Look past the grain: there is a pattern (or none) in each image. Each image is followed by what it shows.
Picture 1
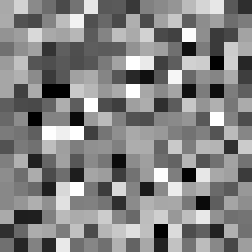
only noise
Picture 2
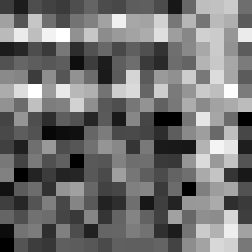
bands of rows crossing bands of columns
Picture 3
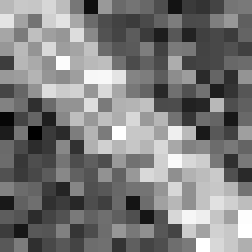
a diagonal band
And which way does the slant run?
top left to bottom right
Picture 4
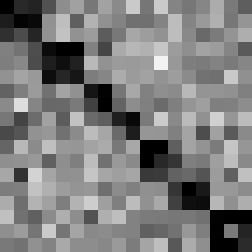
blocks along the diagonal
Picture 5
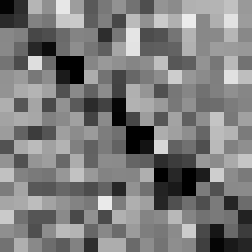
blocks along the diagonal
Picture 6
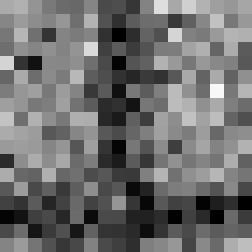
bands of rows crossing bands of columns
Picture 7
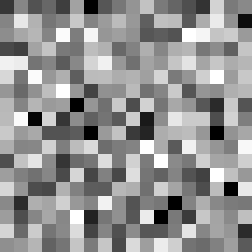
only noise
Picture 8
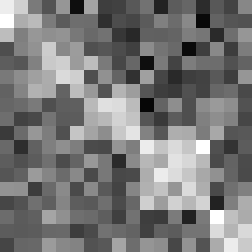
blocks along the diagonal
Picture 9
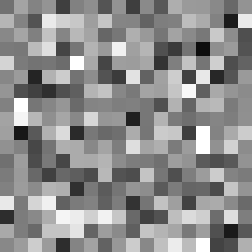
only noise
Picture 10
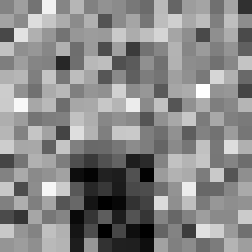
one block
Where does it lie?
bottom middle
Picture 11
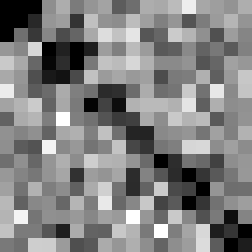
blocks along the diagonal
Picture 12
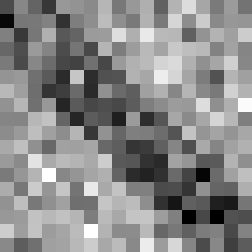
a diagonal band
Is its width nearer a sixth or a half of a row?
a half
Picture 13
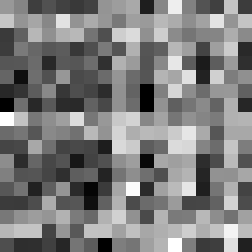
bands of rows crossing bands of columns
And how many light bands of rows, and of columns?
3 and 3
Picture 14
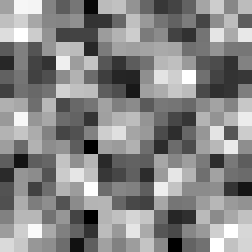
a checkerboard
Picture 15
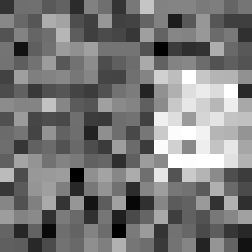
one block
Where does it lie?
middle right
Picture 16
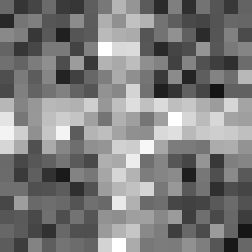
bands of rows crossing bands of columns
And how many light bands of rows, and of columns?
1 and 1
